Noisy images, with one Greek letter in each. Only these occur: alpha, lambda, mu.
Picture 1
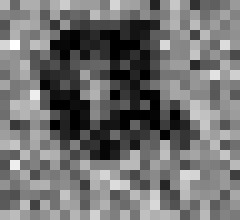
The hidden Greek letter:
alpha
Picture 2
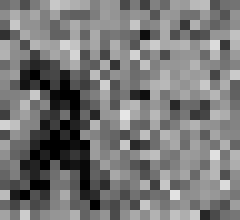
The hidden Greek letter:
lambda
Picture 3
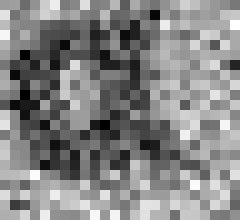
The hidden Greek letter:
alpha
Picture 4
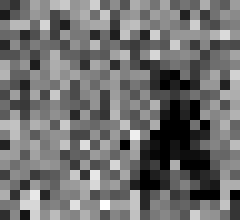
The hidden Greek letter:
lambda
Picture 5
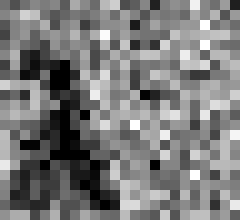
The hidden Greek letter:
lambda
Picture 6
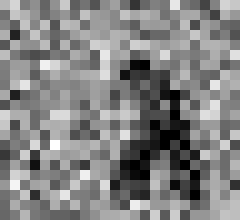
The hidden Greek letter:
lambda
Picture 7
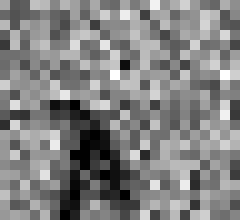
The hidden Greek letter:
lambda
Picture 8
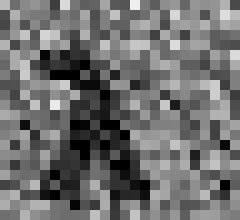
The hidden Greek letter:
lambda
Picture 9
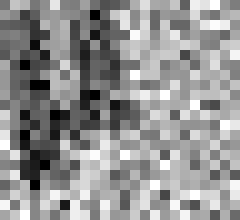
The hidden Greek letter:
mu
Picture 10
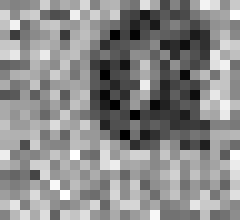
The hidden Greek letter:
alpha
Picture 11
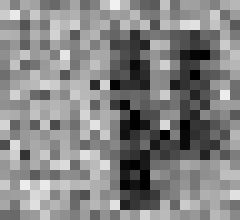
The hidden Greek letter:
mu
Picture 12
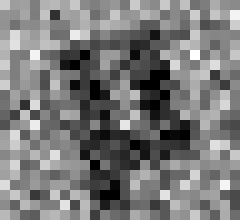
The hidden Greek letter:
mu
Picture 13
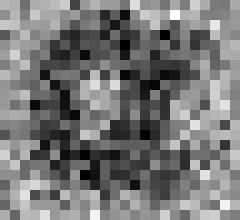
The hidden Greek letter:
alpha
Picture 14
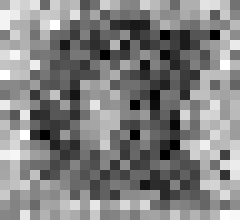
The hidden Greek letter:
alpha
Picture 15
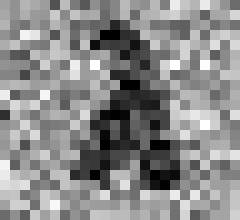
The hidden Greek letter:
lambda
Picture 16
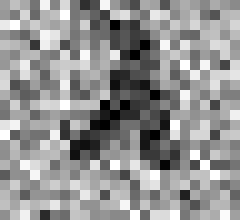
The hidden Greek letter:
lambda
